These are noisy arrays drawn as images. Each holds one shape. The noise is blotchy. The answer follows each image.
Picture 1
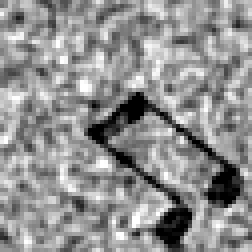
pair of musical notes
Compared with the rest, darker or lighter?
darker
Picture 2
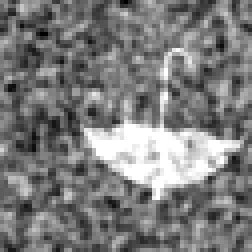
umbrella
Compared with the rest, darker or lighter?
lighter
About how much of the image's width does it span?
two thirds
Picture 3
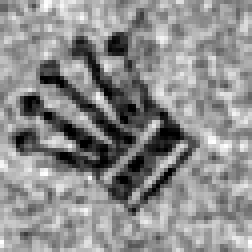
chess queen
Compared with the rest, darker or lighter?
darker
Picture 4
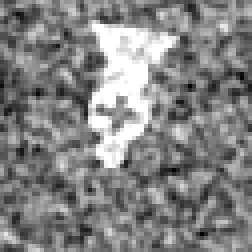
chess bishop
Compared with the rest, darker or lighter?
lighter
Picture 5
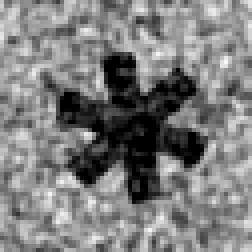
asterisk
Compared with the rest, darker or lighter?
darker
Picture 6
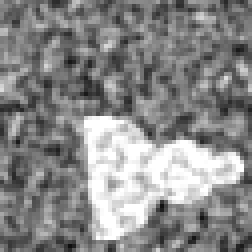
chess pawn
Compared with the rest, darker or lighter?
lighter
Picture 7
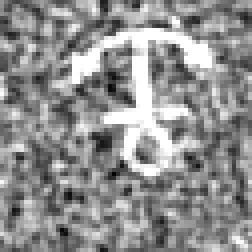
anchor
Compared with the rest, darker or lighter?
lighter
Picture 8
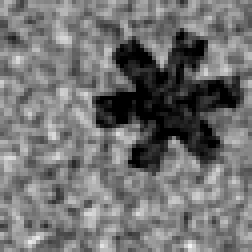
asterisk
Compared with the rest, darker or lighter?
darker
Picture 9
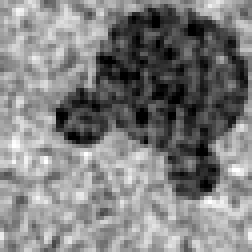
bear's head
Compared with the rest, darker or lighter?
darker
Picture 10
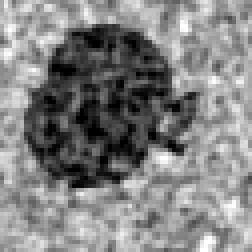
apple
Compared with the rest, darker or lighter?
darker
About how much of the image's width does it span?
two thirds
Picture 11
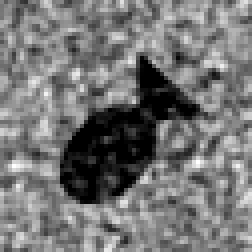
fish
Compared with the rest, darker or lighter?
darker
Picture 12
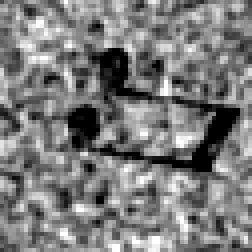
pair of musical notes
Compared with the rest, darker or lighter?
darker
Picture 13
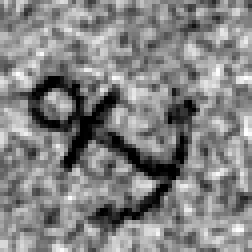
anchor
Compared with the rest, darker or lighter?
darker
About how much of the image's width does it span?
two thirds
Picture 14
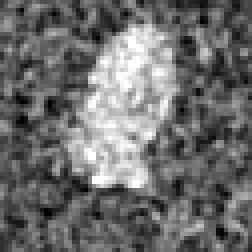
footprint
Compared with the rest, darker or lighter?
lighter
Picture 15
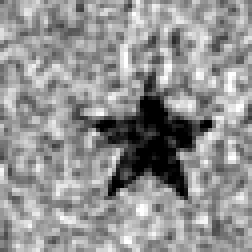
star
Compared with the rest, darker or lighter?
darker
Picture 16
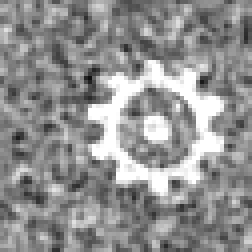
gear
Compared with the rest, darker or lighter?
lighter
